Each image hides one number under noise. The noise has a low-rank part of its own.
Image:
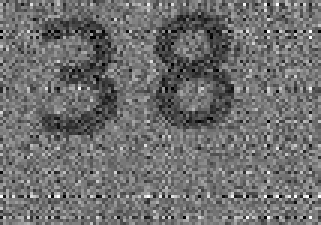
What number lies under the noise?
38
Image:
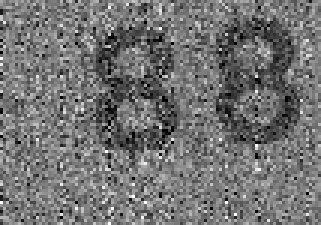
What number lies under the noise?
88
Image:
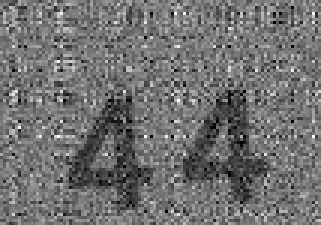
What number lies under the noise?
44
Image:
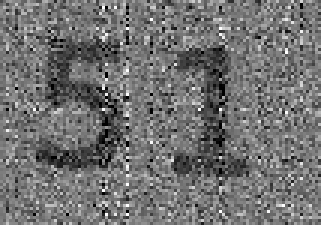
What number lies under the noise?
51
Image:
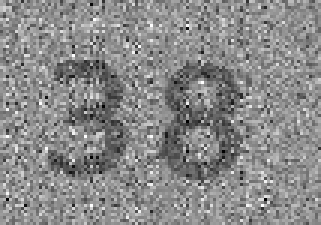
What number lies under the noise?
38
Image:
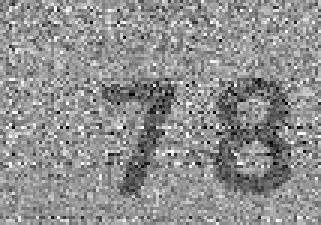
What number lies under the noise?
78
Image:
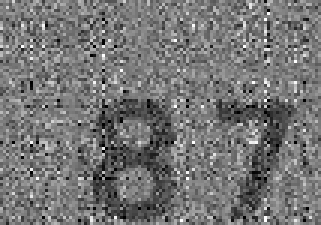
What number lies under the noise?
87
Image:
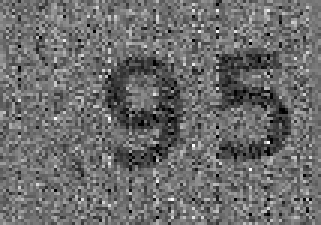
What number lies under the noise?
95
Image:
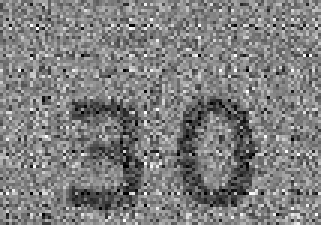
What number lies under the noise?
30
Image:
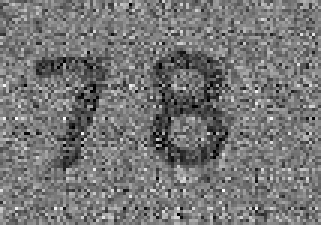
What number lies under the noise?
78
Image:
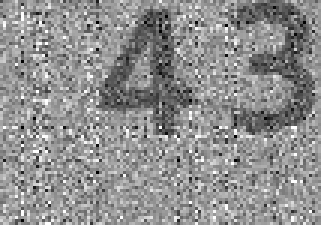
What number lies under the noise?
43
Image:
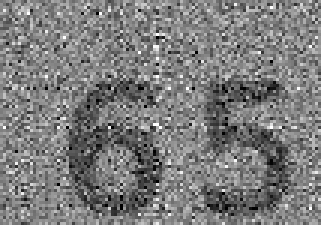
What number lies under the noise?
65
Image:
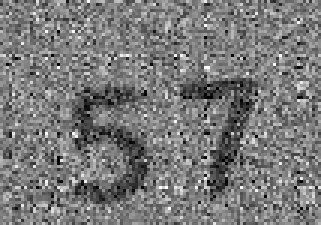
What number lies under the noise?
57
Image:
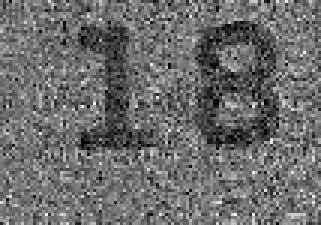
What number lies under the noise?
18
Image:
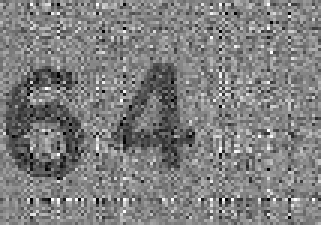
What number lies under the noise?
64
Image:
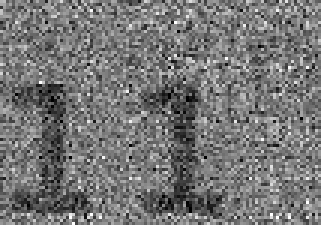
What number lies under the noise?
11
